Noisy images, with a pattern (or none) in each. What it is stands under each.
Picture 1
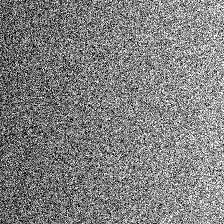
a smooth slope
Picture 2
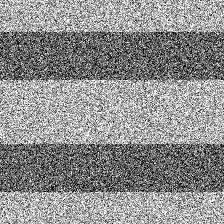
horizontal stripes
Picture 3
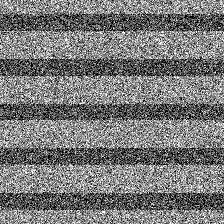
horizontal stripes
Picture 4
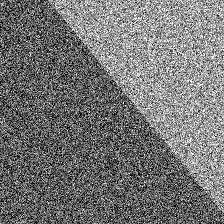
a sharp edge
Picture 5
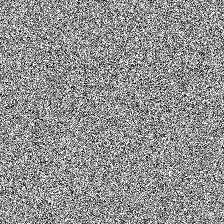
only noise
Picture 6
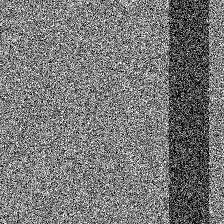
one vertical stripe
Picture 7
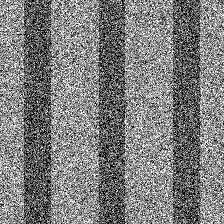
vertical stripes
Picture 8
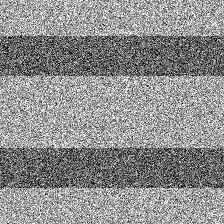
horizontal stripes
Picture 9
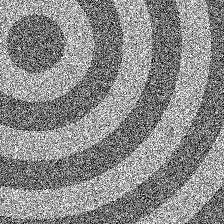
rings round one point
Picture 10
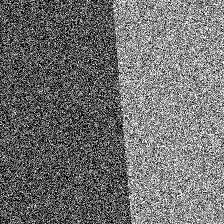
a sharp edge
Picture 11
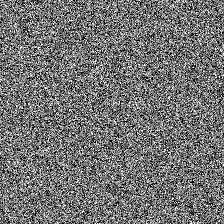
only noise
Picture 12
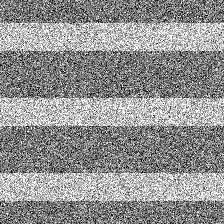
horizontal stripes
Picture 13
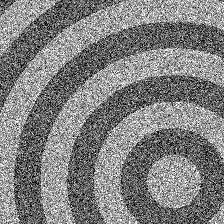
rings round one point
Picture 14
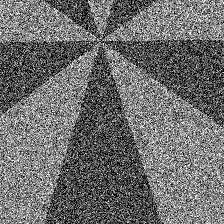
spokes from one point
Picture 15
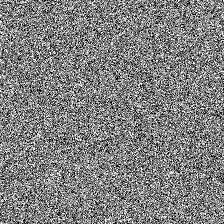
only noise
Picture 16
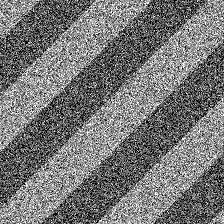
diagonal stripes
